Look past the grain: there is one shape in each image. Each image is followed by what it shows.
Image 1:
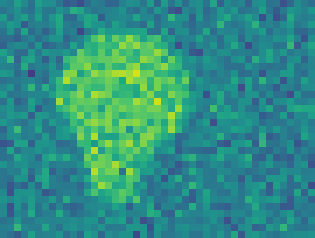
light bulb
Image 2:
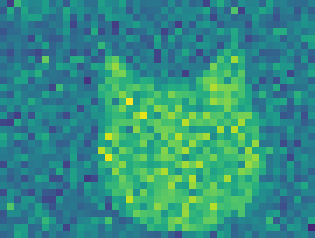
cat's head
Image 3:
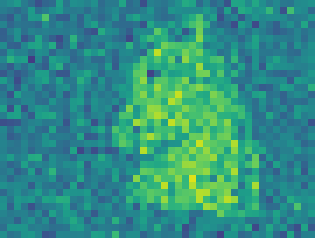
chess knight
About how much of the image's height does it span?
nearly all
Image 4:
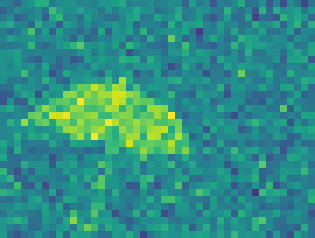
umbrella
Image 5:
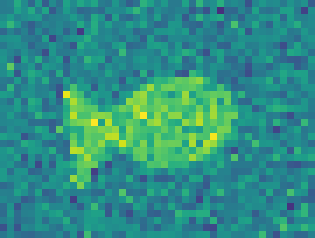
fish
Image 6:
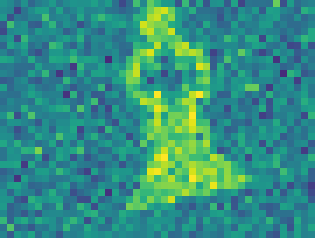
chess bishop
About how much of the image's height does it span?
nearly all
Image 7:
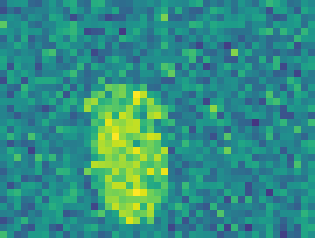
footprint
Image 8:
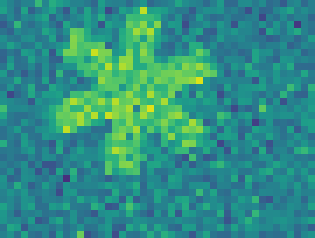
asterisk
